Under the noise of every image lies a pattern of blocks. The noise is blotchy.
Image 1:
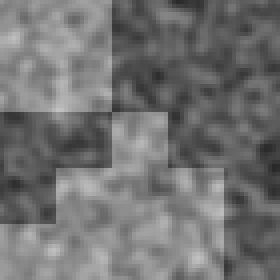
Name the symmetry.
no symmetry
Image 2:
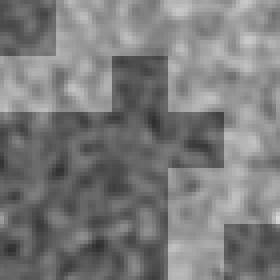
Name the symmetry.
mirrored about the diagonal from the bottom left
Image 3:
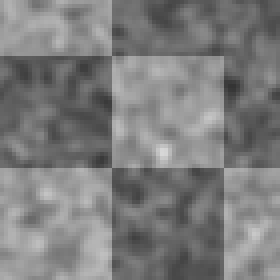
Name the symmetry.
mirrored about the diagonal from the bottom left
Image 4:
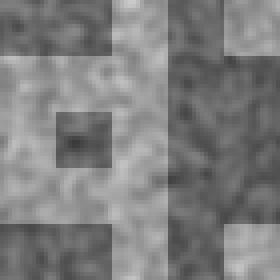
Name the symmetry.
top and bottom mirror each other
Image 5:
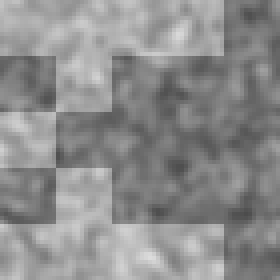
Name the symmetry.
top and bottom mirror each other
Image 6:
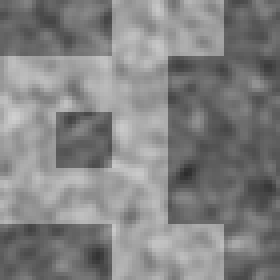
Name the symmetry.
top and bottom mirror each other
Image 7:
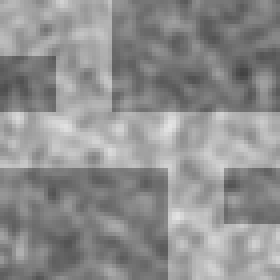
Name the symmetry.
the same after a half turn
